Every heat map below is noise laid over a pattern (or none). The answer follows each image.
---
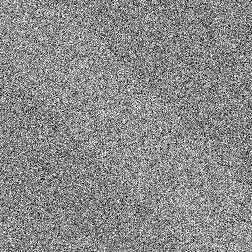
a diagonal band
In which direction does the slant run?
top left to bottom right
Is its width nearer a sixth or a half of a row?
a half
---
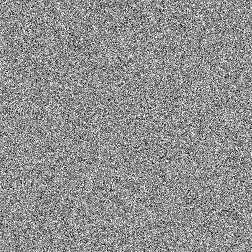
only noise
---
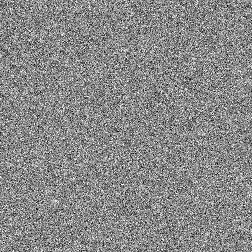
only noise
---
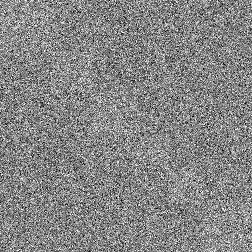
blocks along the diagonal
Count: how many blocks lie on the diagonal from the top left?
6
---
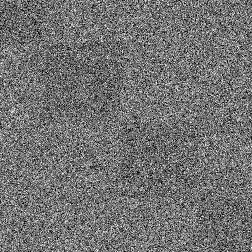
blocks along the diagonal
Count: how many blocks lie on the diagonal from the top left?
4
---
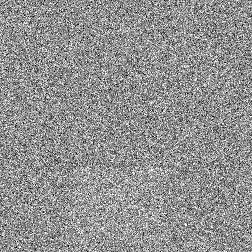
one block
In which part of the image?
bottom middle
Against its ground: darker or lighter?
lighter
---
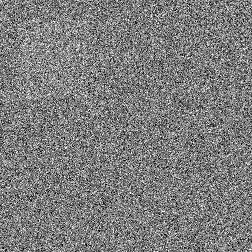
one block
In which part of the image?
top left
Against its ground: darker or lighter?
lighter
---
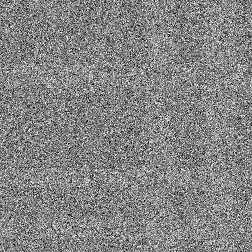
bands of rows crossing bands of columns
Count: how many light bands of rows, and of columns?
3 and 2
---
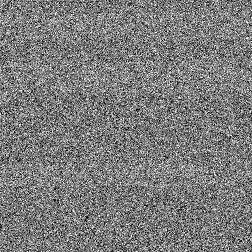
bands of rows
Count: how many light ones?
3
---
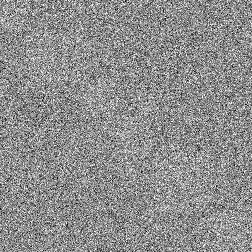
blocks along the diagonal
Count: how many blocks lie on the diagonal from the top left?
6
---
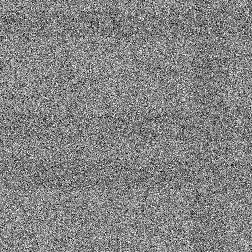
bands of rows crossing bands of columns
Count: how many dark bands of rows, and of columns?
3 and 1
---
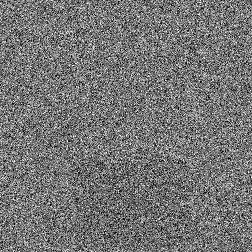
one block
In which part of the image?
bottom middle
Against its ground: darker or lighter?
darker
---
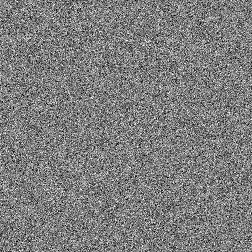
only noise
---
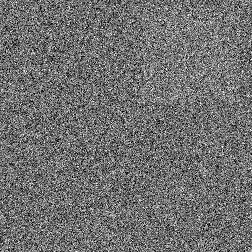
one block
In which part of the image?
top right
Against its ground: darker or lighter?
lighter
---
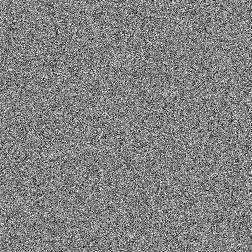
only noise
